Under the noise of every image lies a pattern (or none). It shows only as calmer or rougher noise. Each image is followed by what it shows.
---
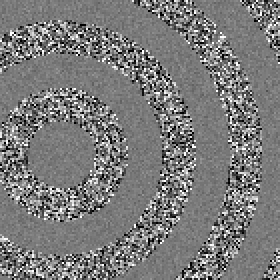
rings round one point
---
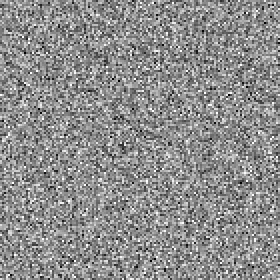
only noise
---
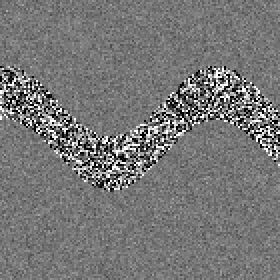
a wavy band
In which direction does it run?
left to right
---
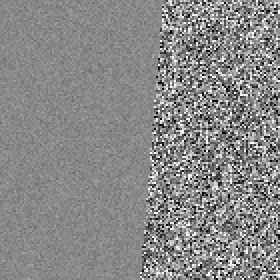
a sharp edge
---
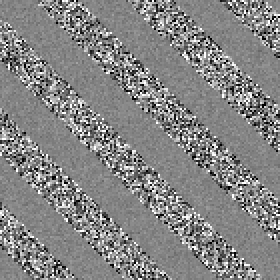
diagonal stripes
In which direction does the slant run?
top left to bottom right
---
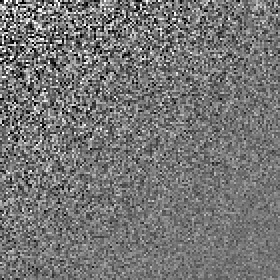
a smooth slope
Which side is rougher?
top left
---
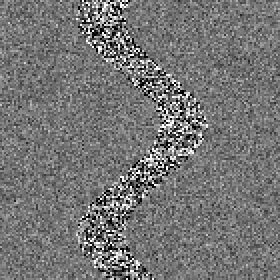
a wavy band
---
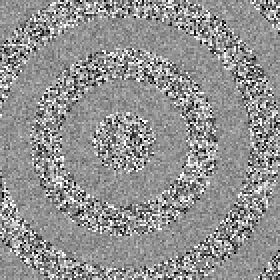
rings round one point
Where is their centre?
centre
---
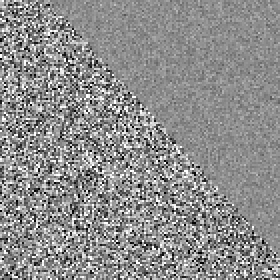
a sharp edge
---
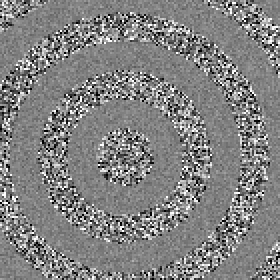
rings round one point
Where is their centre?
centre
